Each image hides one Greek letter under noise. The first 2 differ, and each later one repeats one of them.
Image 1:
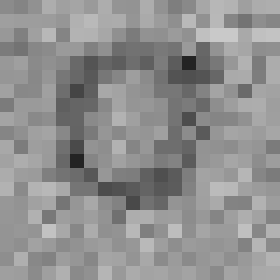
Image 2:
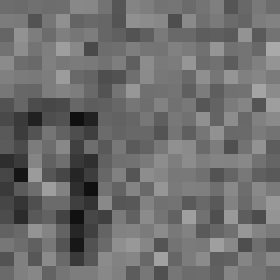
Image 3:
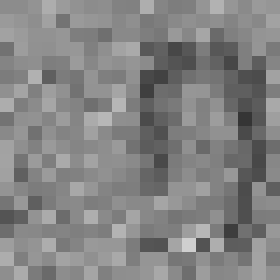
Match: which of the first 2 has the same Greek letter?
2
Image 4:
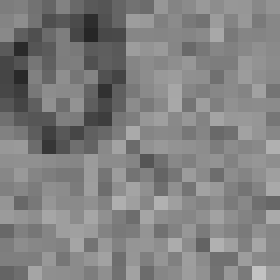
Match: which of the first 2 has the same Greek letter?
1
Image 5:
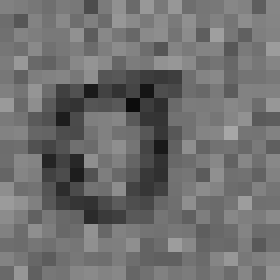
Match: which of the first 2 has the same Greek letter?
1
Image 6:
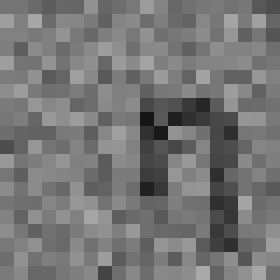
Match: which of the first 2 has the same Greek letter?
2
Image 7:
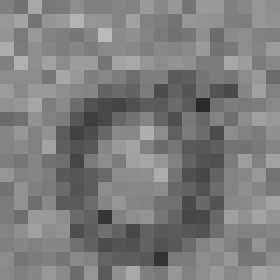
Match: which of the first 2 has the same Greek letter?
1
